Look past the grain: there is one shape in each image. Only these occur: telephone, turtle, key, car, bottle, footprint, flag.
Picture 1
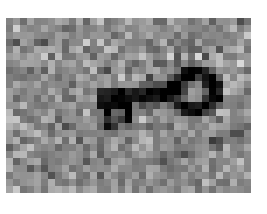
dark key
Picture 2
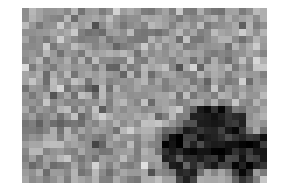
dark car, bottom right
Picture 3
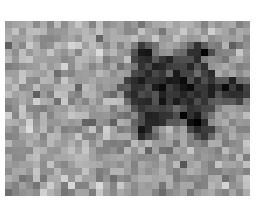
dark turtle
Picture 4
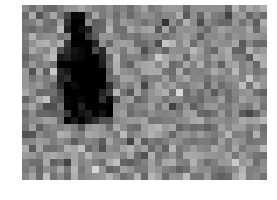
dark bottle
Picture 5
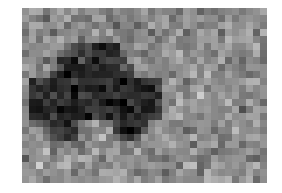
dark car
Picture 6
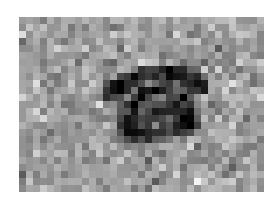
dark telephone, centre
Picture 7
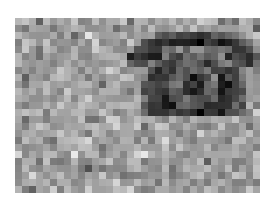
dark telephone
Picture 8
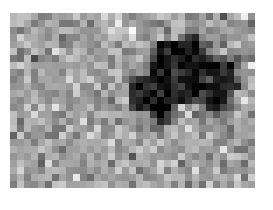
dark car
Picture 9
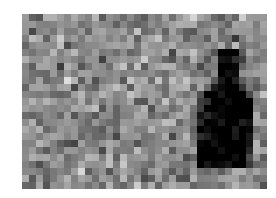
dark bottle
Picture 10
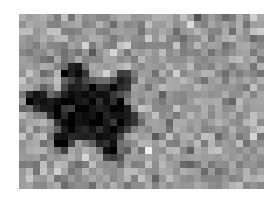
dark turtle
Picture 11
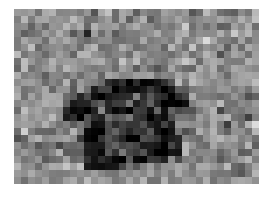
dark telephone
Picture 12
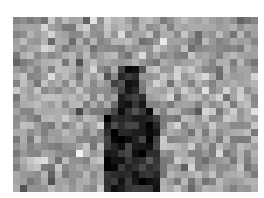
dark bottle
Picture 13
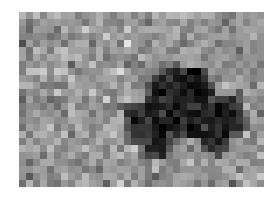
dark car
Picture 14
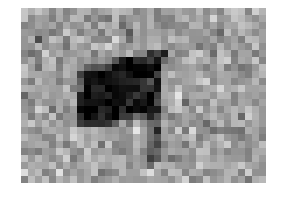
dark flag
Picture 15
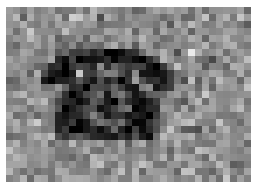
dark telephone
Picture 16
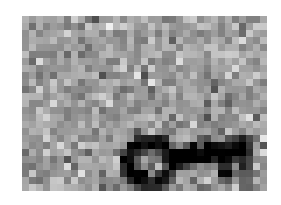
dark key
